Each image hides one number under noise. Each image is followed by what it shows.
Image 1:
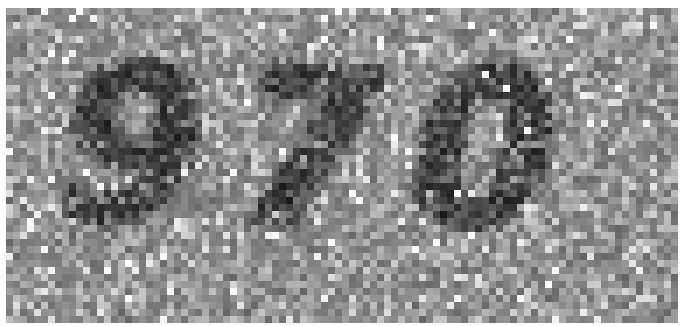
970
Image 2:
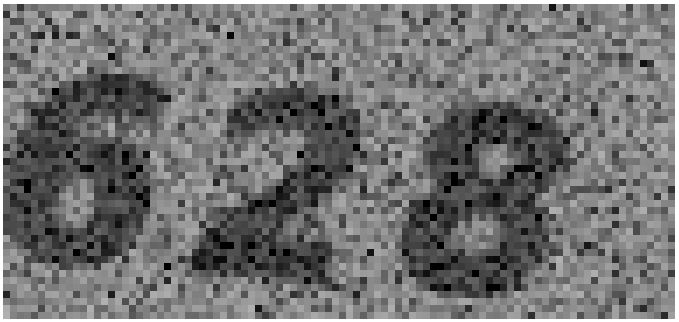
628
